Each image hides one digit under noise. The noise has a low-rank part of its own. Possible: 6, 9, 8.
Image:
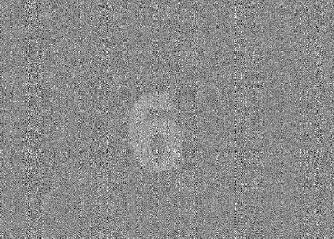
6
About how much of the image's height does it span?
a third
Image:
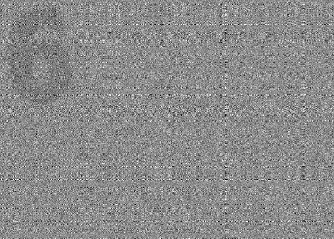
6
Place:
top left
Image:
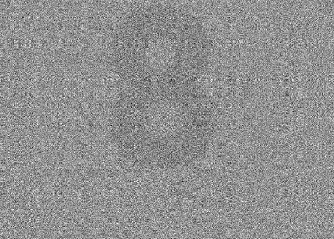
8
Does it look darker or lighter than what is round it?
darker
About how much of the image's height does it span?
two thirds
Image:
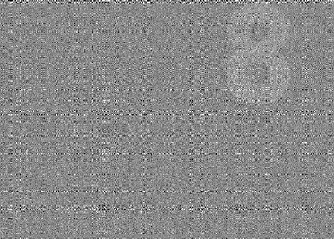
8
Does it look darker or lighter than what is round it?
lighter
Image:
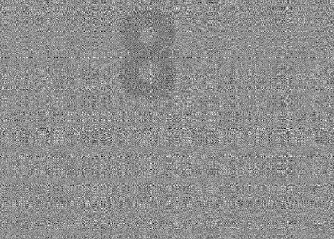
8
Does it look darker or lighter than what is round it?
darker
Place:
top middle
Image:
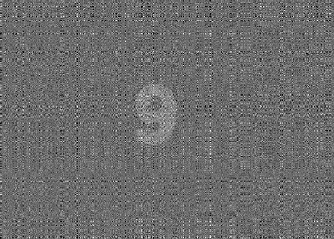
9
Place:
centre
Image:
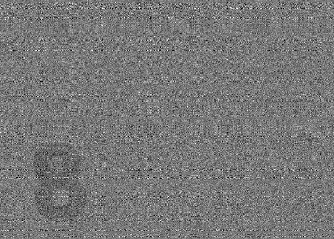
8
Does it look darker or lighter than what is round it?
darker
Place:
bottom left
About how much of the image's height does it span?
a third
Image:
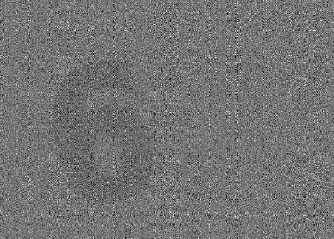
6
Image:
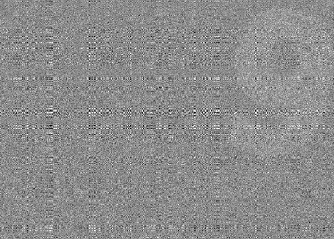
9
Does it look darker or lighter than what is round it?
lighter
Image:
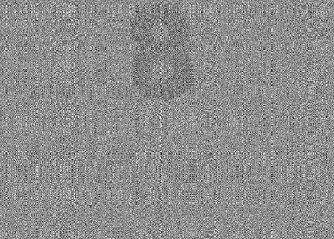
8
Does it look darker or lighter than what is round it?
darker
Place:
top middle
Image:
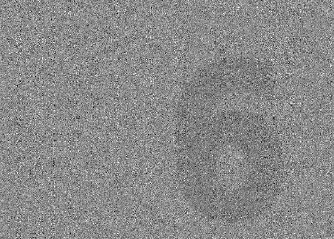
6
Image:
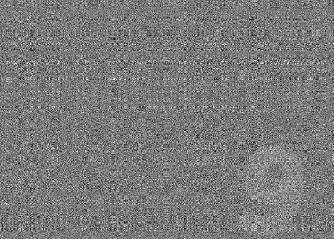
9
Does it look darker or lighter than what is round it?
lighter
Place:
bottom right
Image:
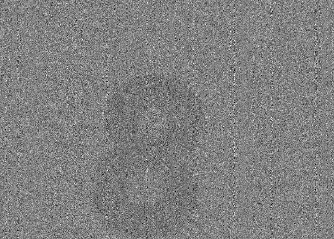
8
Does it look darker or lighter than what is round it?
darker
